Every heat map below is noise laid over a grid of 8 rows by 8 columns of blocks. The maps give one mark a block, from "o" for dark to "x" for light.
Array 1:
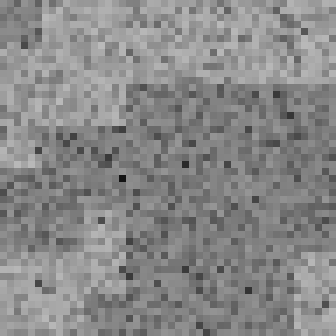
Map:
oxxxxxxx
xxxxxxxx
xxxooooo
xooooooo
oooooooo
ooxooooo
xxxoooox
xxooooox
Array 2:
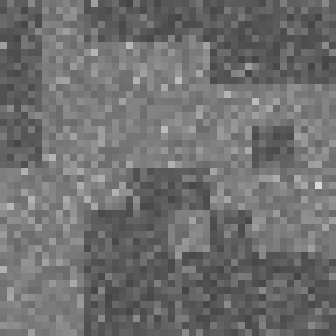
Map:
oxoooooo
oxxxxooo
oxxxxxxx
oxxxxxox
xxxooxxx
xxooxoxx
xxoooooo
xxoooooo
